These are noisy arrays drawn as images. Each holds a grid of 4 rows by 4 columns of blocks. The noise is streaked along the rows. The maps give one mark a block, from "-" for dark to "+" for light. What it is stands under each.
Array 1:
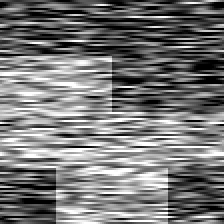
- - - -
+ + - -
+ + + +
- + + -
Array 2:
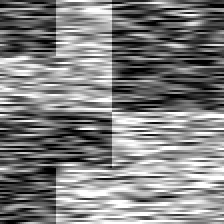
- + - -
+ + - -
- - + +
- + + +
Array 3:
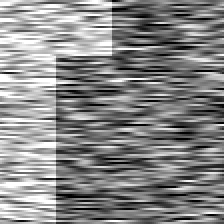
+ + - -
+ - - -
+ - - -
+ - - -
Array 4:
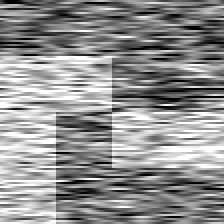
- - - -
+ + - -
+ - + +
+ - - -
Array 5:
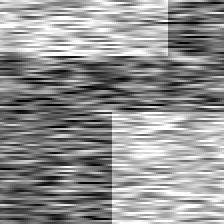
+ + + -
- - - -
- - + +
- - + +
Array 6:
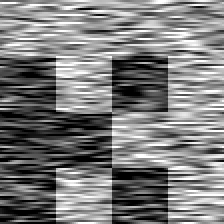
+ + + +
- + - +
- - + +
- + - +
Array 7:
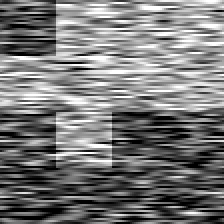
- + + +
+ + + +
- + - -
- - - -
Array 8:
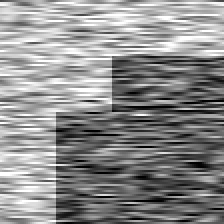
+ + + +
+ + - -
+ - - -
+ - - -
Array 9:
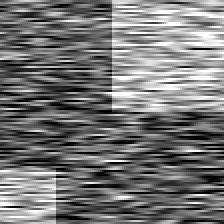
- - + +
- - + +
- - - -
+ - - -
